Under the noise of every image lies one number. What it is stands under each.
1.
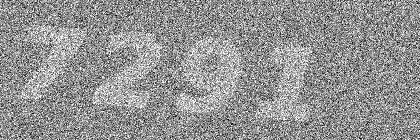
7291
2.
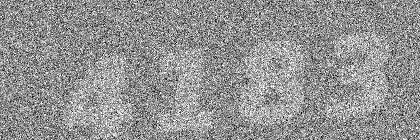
4183
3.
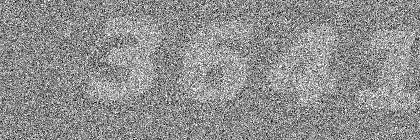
3641
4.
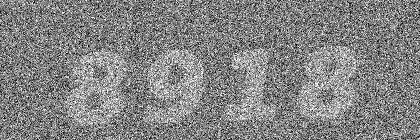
8918
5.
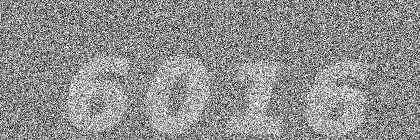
6016
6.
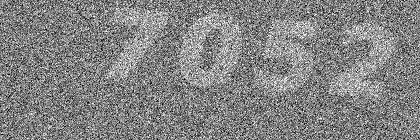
7052
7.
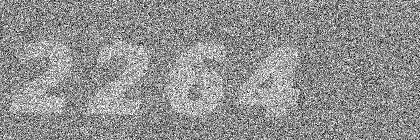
2264
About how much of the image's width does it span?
two thirds
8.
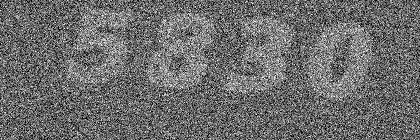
5830
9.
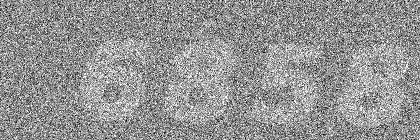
6858
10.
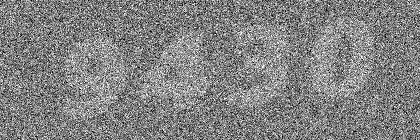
9430
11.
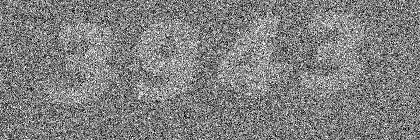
3943
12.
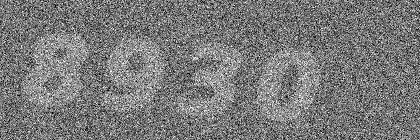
8930
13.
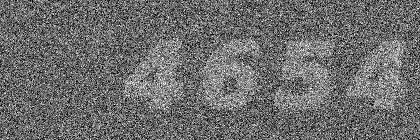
4654
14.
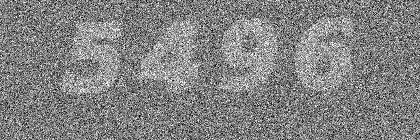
5496
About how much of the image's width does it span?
two thirds
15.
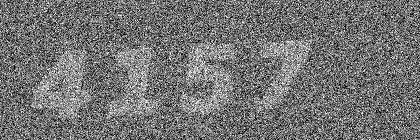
4157
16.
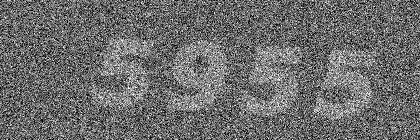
5955
